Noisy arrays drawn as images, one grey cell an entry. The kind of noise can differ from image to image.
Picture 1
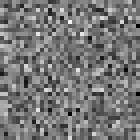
low rank plus noise
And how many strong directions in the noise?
one
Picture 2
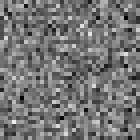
independent entries
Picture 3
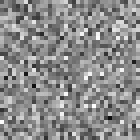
independent entries
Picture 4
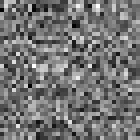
low rank plus noise
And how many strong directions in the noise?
two
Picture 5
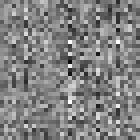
columns of uneven size
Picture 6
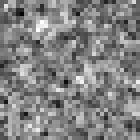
blotchy
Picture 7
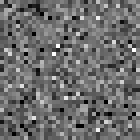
heavy tails
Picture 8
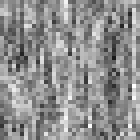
streaked along the columns
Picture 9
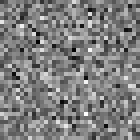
independent entries
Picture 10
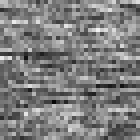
streaked along the rows
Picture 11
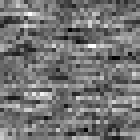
streaked along the rows
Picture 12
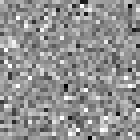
heavy tails
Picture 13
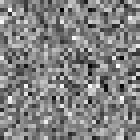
low rank plus noise
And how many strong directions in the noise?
one
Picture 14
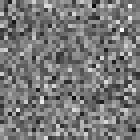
independent entries
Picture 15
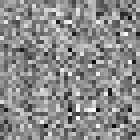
low rank plus noise
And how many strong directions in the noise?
one
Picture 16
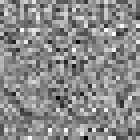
low rank plus noise
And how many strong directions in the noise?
two
